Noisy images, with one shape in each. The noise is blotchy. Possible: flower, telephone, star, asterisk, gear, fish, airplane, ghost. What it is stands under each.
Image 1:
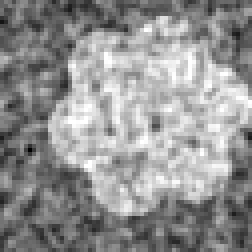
flower
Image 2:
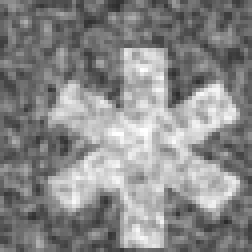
asterisk
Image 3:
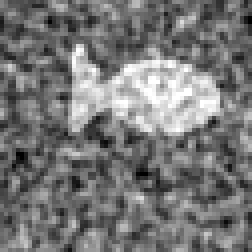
fish
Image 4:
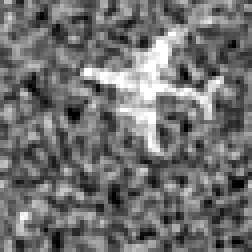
airplane
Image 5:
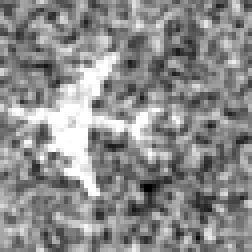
airplane
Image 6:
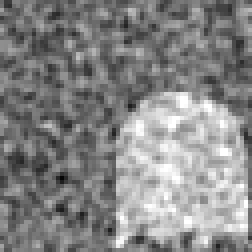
ghost
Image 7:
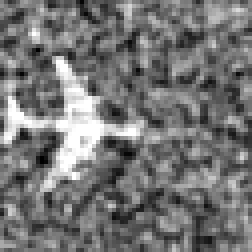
airplane
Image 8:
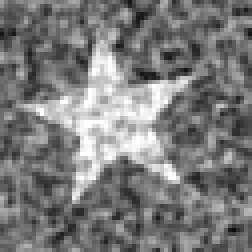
star
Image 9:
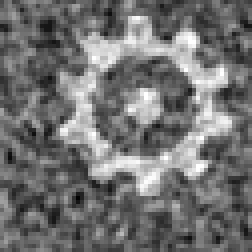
gear
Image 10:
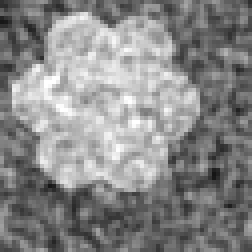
flower
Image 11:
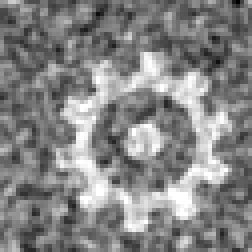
gear
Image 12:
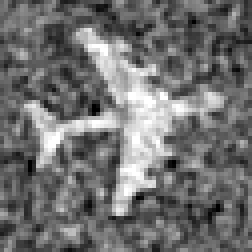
airplane
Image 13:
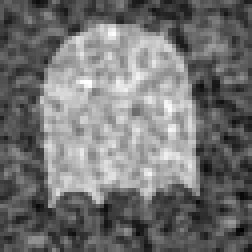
ghost
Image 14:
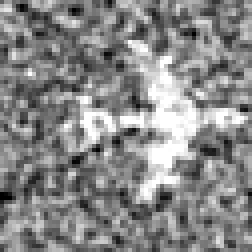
airplane
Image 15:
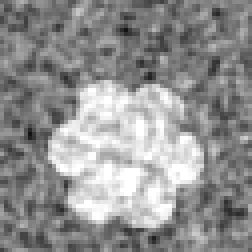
flower
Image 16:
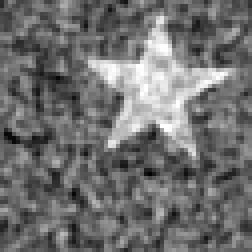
star
